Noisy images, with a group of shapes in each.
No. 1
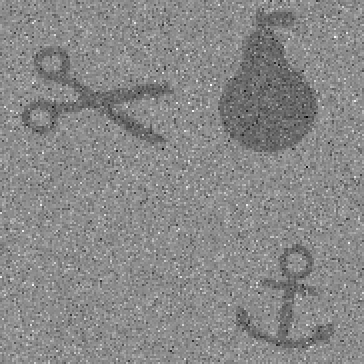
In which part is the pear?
top right
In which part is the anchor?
bottom right
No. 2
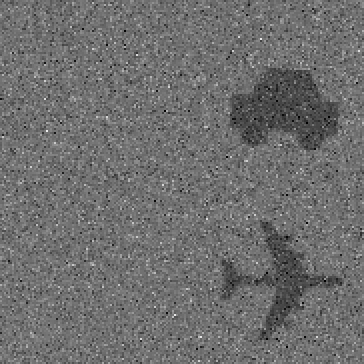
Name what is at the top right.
car
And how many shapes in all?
2
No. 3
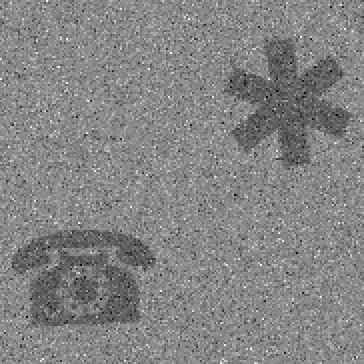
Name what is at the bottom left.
telephone
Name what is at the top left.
nothing
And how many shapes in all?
2
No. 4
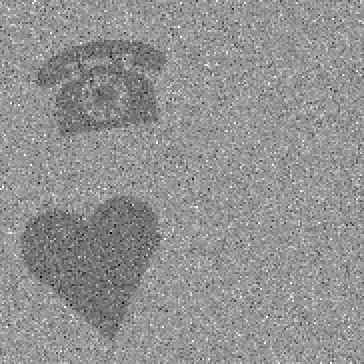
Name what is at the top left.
telephone
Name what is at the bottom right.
nothing
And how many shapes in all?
2
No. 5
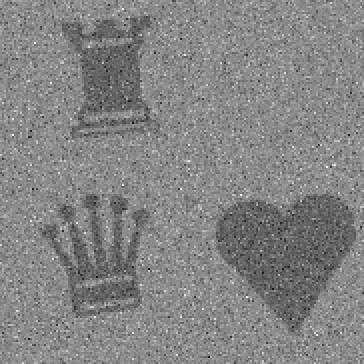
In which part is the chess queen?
bottom left
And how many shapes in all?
3
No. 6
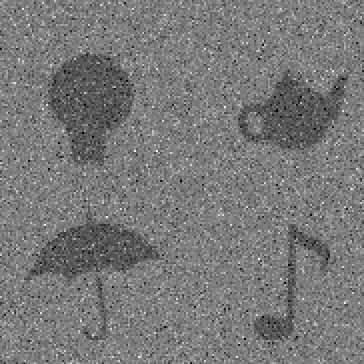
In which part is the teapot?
top right
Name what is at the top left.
light bulb
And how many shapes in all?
4
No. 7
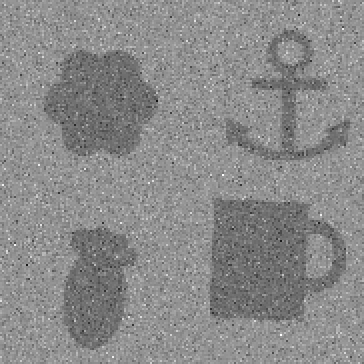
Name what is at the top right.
anchor
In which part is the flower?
top left
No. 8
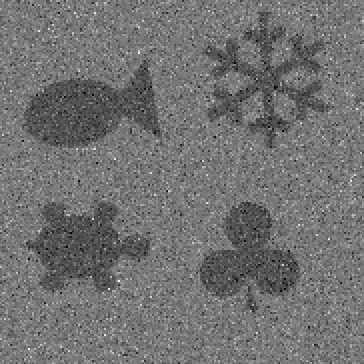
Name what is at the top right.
snowflake
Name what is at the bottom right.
club
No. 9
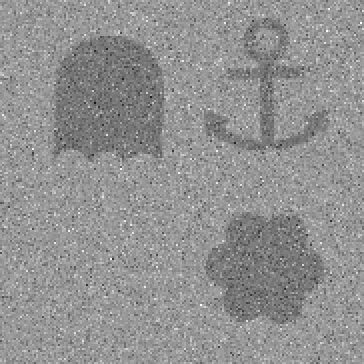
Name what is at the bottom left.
nothing
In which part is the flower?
bottom right
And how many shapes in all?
3
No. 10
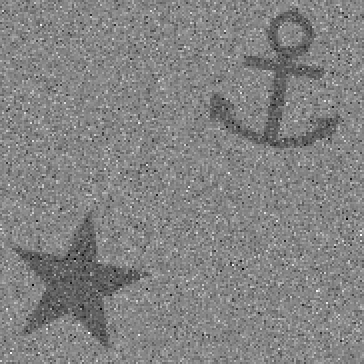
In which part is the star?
bottom left
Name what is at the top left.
nothing
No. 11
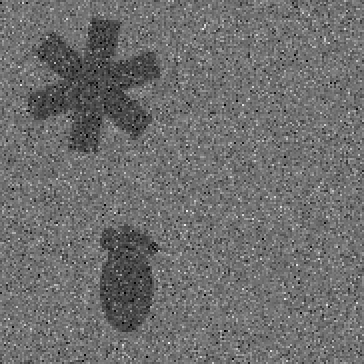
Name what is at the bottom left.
footprint
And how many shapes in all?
2
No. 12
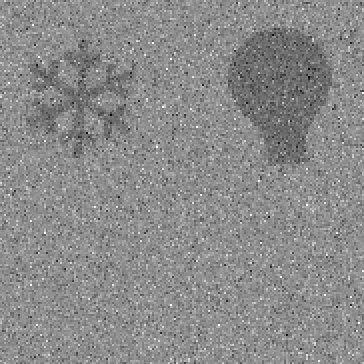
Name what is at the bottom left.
nothing
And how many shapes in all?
2
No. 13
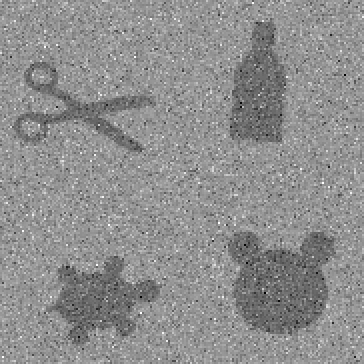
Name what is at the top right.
bottle
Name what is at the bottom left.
turtle
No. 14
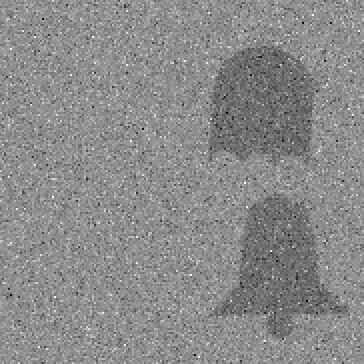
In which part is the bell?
bottom right
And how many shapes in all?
2
